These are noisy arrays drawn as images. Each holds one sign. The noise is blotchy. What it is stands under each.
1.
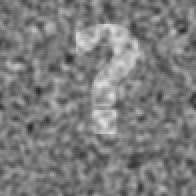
question mark
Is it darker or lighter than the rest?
lighter
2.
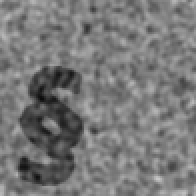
section sign
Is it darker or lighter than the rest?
darker
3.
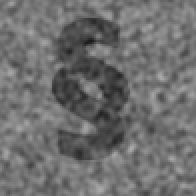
section sign
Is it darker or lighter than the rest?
darker
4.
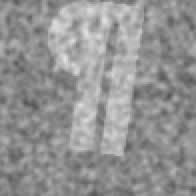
pilcrow
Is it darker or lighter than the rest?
lighter
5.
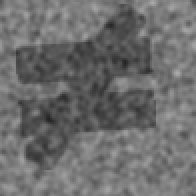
not-equal sign
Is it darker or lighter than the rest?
darker
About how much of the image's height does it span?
nearly all
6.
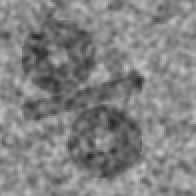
percent sign
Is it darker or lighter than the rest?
darker
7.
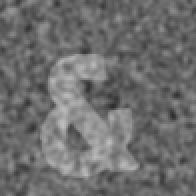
ampersand
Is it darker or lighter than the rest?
lighter
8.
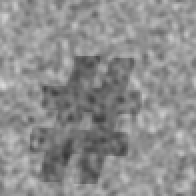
hash sign
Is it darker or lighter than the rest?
darker
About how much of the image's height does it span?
two thirds
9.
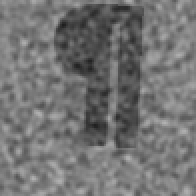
pilcrow
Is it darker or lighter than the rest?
darker
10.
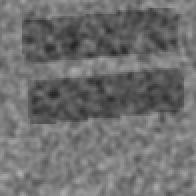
equals sign
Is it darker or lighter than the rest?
darker
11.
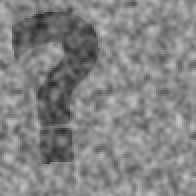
question mark
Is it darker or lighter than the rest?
darker
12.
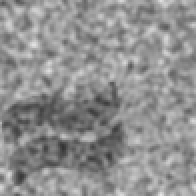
approximately sign
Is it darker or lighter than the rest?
darker
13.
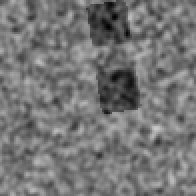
colon
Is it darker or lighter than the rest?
darker
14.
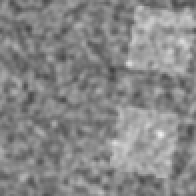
colon
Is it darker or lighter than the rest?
lighter
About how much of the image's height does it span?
nearly all
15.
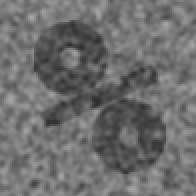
percent sign
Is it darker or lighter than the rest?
darker
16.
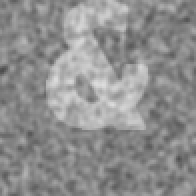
ampersand
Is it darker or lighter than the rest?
lighter
